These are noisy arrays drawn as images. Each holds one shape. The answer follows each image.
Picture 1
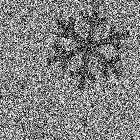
dark snowflake
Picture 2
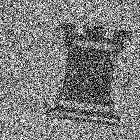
dark chess rook
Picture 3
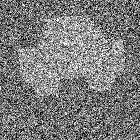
light car
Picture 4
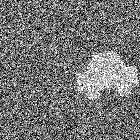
light car, middle right
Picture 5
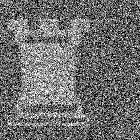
light chess rook
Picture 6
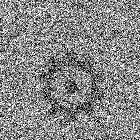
dark gear
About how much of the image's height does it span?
half
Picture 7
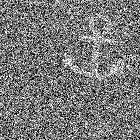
light anchor
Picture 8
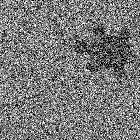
dark turtle
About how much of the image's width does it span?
half
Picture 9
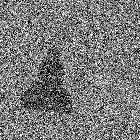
dark chess pawn
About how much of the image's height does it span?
half
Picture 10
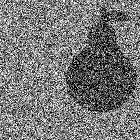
dark pear
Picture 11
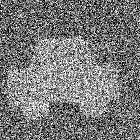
light car
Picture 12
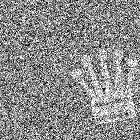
light chess queen
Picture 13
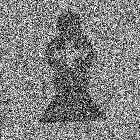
dark chess bishop
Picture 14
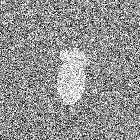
light footprint, centre
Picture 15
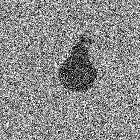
dark pear, centre
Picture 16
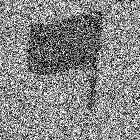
dark flag
